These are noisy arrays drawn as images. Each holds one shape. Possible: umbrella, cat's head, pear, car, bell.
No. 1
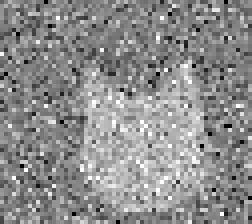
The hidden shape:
cat's head
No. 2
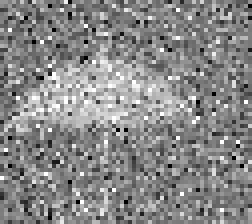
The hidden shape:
umbrella
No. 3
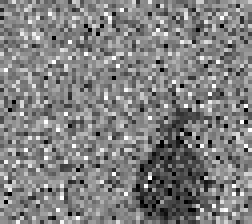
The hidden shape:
pear
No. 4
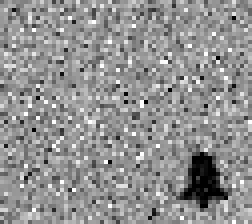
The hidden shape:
bell
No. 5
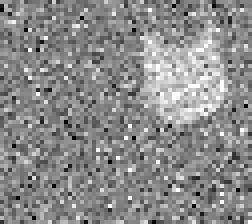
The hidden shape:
cat's head
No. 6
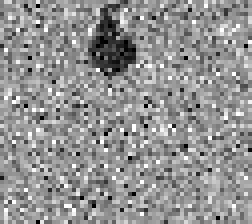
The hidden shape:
pear
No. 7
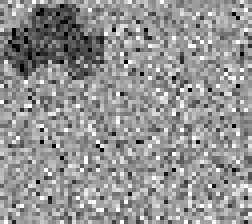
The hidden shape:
car
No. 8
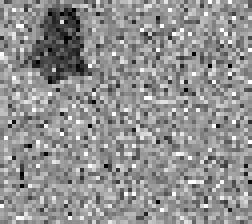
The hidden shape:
bell
